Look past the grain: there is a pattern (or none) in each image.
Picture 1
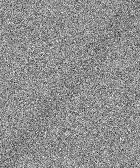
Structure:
a diagonal band
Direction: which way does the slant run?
bottom left to top right
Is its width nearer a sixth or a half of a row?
a sixth
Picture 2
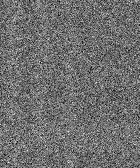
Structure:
bands of rows crossing bands of columns
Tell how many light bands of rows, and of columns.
1 and 3
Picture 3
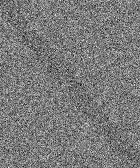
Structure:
a diagonal band
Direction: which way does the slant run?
top left to bottom right
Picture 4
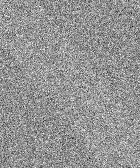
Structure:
a diagonal band
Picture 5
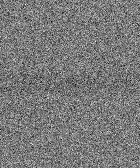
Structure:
one band of rows
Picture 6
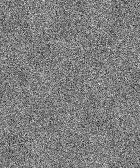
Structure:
a checkerboard
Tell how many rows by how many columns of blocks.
5 by 5
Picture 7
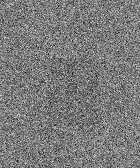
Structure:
one block
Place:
centre
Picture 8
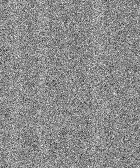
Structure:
bands of columns
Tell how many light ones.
3
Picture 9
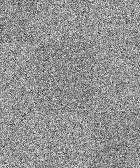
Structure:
blocks along the diagonal
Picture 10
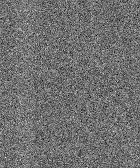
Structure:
one band of columns
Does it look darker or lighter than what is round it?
lighter
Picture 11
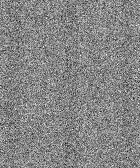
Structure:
bands of columns
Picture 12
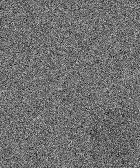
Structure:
one block
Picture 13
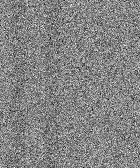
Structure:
bands of columns
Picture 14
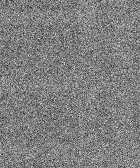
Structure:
bands of rows crossing bands of columns
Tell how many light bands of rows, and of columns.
3 and 2
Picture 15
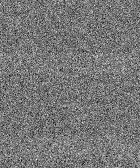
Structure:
bands of rows
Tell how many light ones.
2
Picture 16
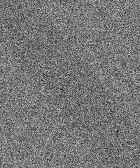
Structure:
a diagonal band
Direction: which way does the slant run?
top left to bottom right
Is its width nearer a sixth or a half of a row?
a half
